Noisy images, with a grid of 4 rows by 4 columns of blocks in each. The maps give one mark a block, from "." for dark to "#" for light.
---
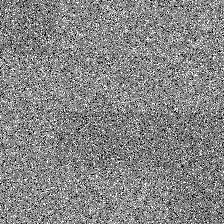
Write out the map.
. # # #
# # # #
# . . .
# # # .
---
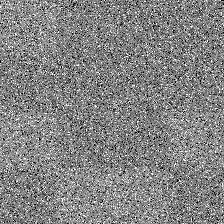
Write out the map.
# . . .
. . . .
# . . #
. # # .
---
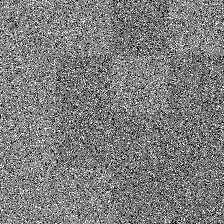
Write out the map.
# # . #
# . # .
# . . .
# # . .
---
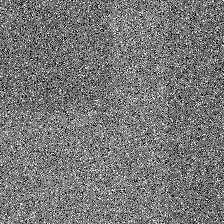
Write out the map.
. . # .
. . # .
# # # .
# # # .
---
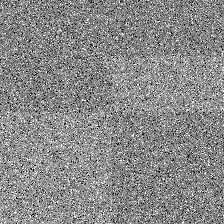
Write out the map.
. . . .
. . # #
# # . .
# # . .
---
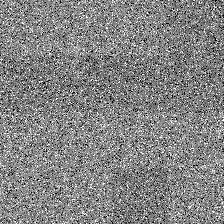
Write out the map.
# # # .
. . . .
# # # #
# # . #
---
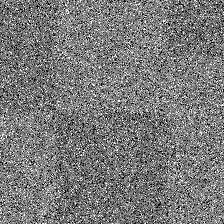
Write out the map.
. # # .
. # # #
# . . #
# . . #
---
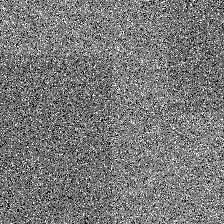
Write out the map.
# # # .
. . # .
. . # #
. . # #
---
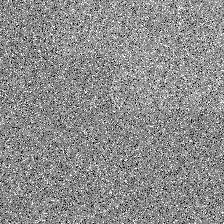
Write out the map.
. # # #
. . # #
. . . .
. . . .
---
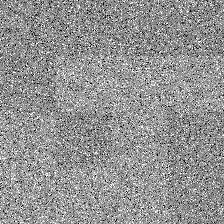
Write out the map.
. . . .
. # # #
# . # .
# # # .
